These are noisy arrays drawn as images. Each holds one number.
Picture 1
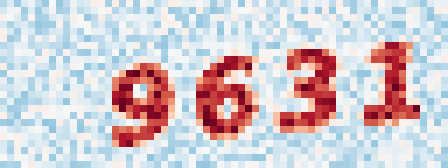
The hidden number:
9631
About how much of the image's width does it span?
two thirds
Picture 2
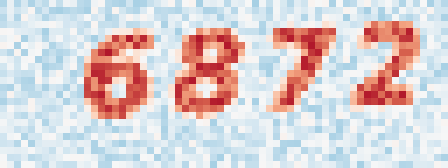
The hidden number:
6872
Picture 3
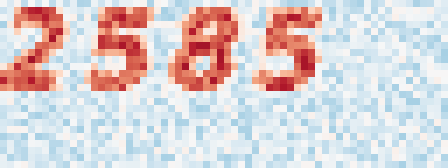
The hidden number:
2585
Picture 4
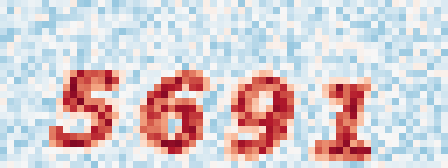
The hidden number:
5691
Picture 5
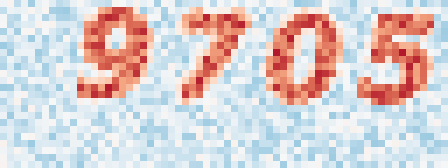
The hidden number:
9705
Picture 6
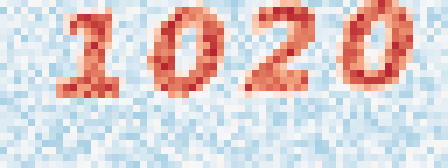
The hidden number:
1020
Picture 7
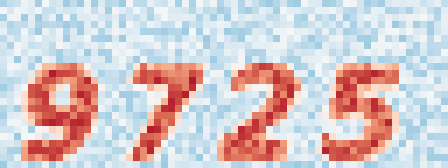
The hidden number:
9725
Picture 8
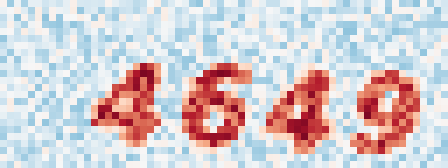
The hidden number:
4649
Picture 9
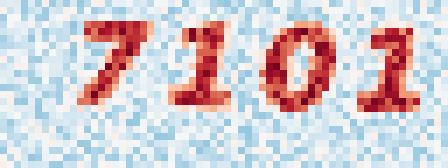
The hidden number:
7101
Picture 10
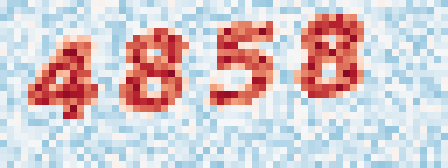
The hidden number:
4858
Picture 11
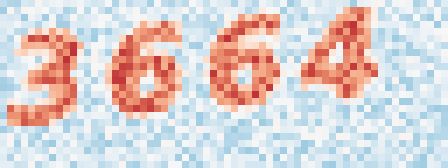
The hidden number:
3664
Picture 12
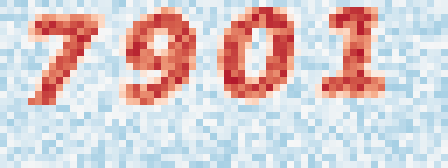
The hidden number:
7901
